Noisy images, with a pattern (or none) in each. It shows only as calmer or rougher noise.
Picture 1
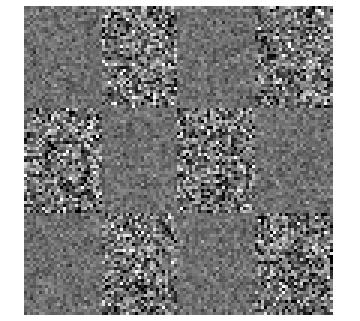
a checkerboard
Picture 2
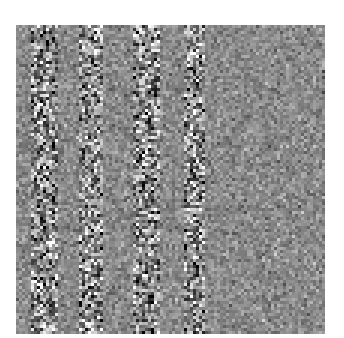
bands of columns
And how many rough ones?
4
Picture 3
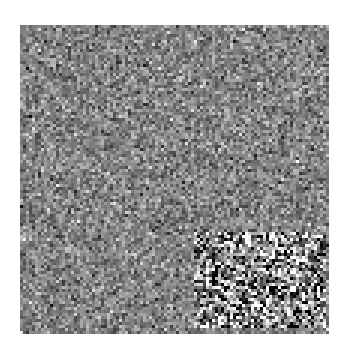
one block
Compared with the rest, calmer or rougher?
rougher
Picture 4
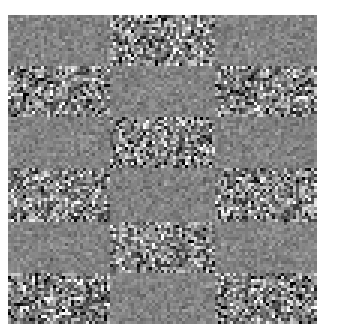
a checkerboard
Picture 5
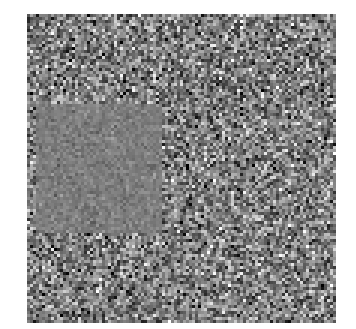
one block
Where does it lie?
middle left
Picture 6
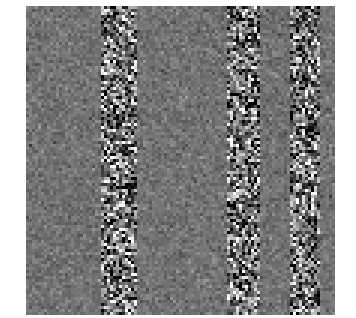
bands of columns
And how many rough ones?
3
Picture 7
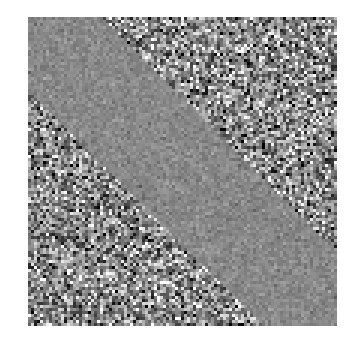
a diagonal band
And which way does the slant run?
top left to bottom right
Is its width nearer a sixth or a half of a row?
a half
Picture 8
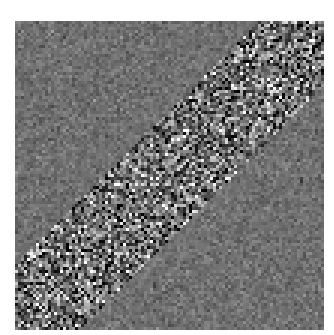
a diagonal band
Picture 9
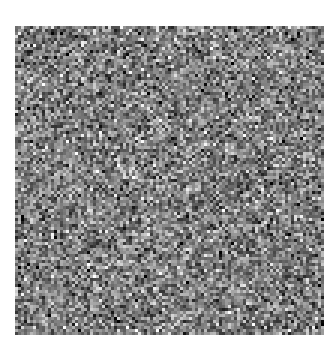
only noise
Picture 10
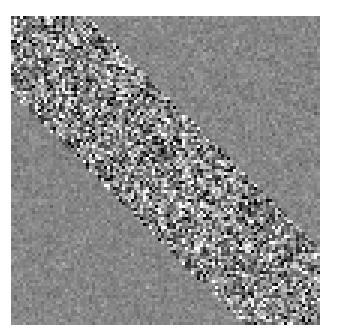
a diagonal band
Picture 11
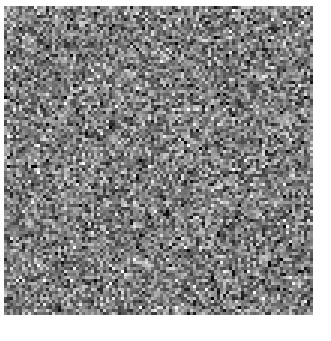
only noise
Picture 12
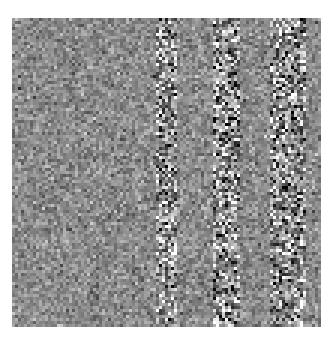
bands of columns
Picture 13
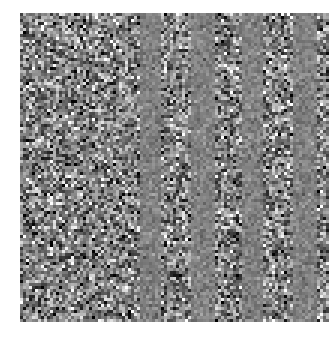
bands of columns
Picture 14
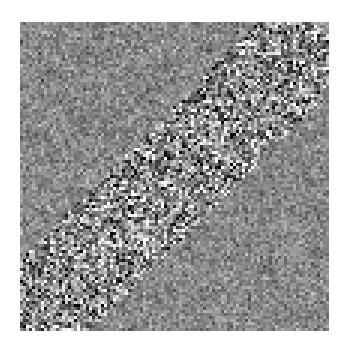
a diagonal band
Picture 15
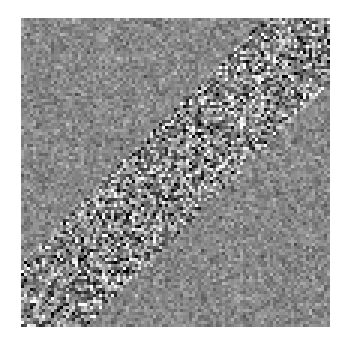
a diagonal band
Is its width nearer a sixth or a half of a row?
a half
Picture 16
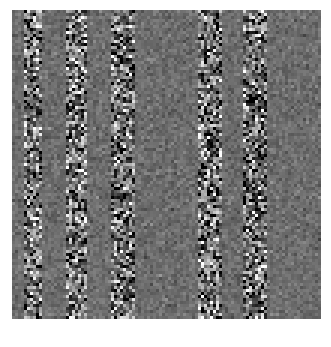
bands of columns
